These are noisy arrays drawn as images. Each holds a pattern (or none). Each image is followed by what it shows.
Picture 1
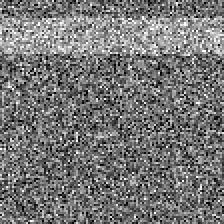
one band of rows
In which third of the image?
top
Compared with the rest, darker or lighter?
lighter
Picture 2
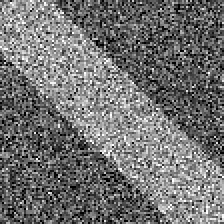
a diagonal band
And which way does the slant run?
top left to bottom right
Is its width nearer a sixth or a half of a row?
a half
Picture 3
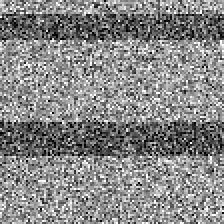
bands of rows
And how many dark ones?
2
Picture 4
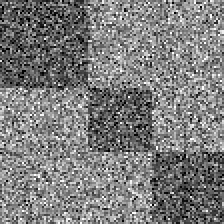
blocks along the diagonal
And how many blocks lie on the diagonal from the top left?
3
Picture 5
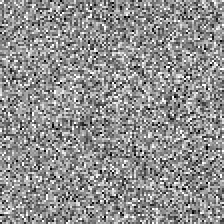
only noise
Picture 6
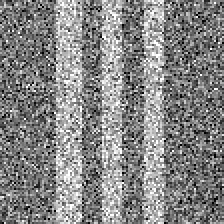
bands of columns
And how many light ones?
3
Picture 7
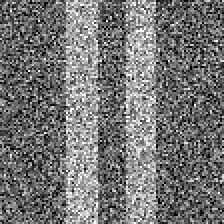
bands of columns
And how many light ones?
2
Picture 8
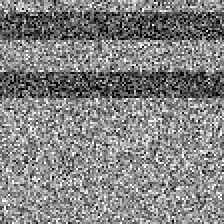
bands of rows
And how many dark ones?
2
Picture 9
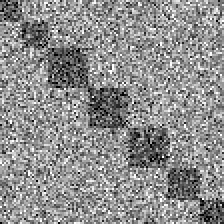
blocks along the diagonal
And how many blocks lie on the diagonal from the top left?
7
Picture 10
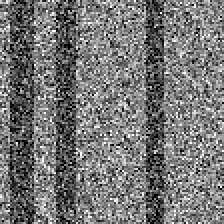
bands of columns
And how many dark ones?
3
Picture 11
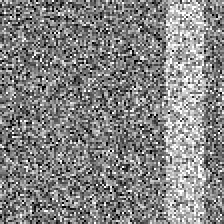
one band of columns
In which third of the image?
right
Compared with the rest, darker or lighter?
lighter
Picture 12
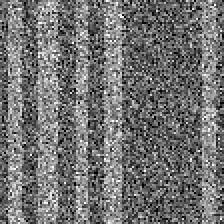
bands of columns
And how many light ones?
5
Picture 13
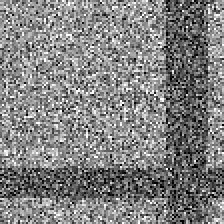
bands of rows crossing bands of columns
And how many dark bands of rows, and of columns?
1 and 1
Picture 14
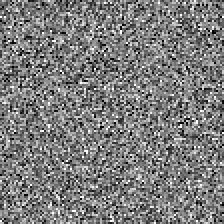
only noise
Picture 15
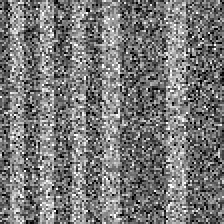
bands of columns
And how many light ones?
5
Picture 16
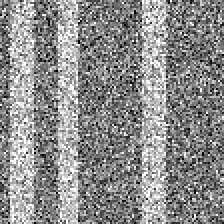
bands of columns
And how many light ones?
3
